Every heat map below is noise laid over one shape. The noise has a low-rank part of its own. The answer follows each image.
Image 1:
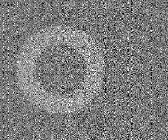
light ring
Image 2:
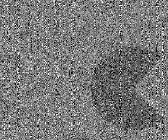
dark disc with a wedge cut out
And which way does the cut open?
right
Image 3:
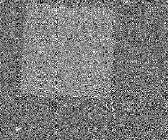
light square
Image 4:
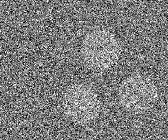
light three dots
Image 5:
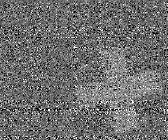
light cross
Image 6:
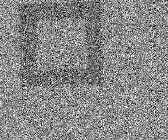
dark square frame
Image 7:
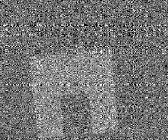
light square with a notch
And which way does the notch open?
down
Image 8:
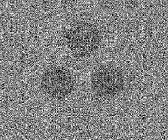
dark three dots
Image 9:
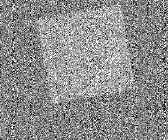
light square
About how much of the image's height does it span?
two thirds
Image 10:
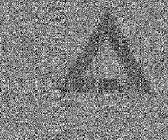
dark triangle frame
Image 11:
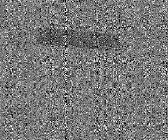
dark bar
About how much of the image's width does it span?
half
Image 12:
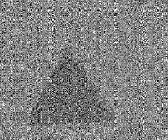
dark triangle
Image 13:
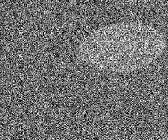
light ellipse
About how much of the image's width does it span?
half
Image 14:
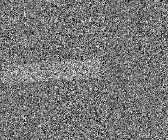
light bar
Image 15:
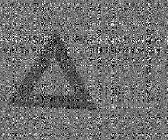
dark triangle frame
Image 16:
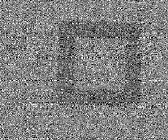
dark square frame
